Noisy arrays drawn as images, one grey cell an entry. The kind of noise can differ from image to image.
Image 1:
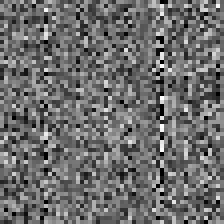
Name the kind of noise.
columns of uneven size
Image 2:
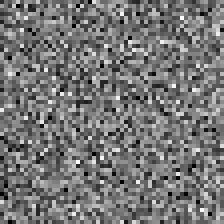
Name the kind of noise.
independent entries
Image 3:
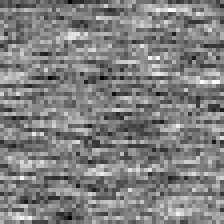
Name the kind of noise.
streaked along the rows
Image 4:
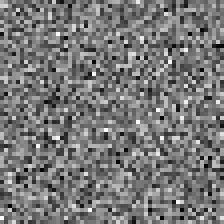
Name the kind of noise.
independent entries
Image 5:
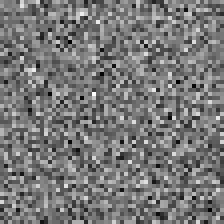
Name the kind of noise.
independent entries
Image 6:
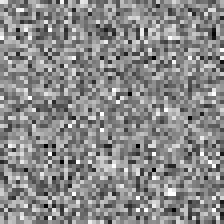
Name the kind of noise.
low rank plus noise
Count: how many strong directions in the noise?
two
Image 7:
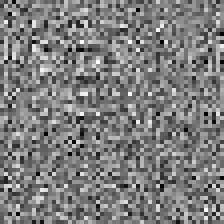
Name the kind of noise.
low rank plus noise
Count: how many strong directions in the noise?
three or four
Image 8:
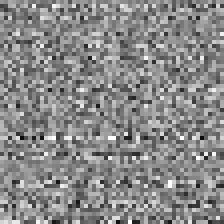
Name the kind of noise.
rows of uneven size
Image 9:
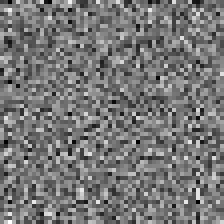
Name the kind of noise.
low rank plus noise
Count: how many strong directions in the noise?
two
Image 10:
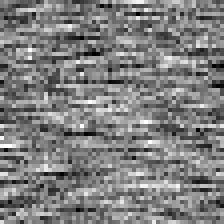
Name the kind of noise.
streaked along the rows
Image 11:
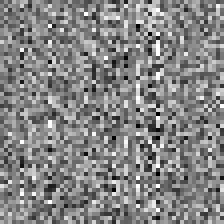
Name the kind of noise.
columns of uneven size
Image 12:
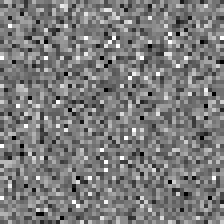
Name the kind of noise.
heavy tails
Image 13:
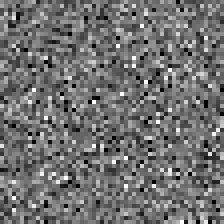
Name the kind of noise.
heavy tails
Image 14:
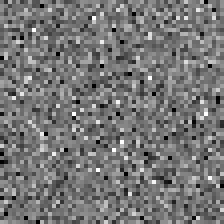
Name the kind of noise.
heavy tails
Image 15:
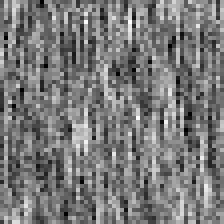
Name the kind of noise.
streaked along the columns
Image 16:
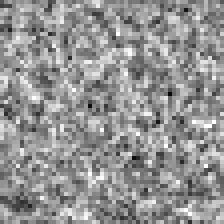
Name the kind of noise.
blotchy
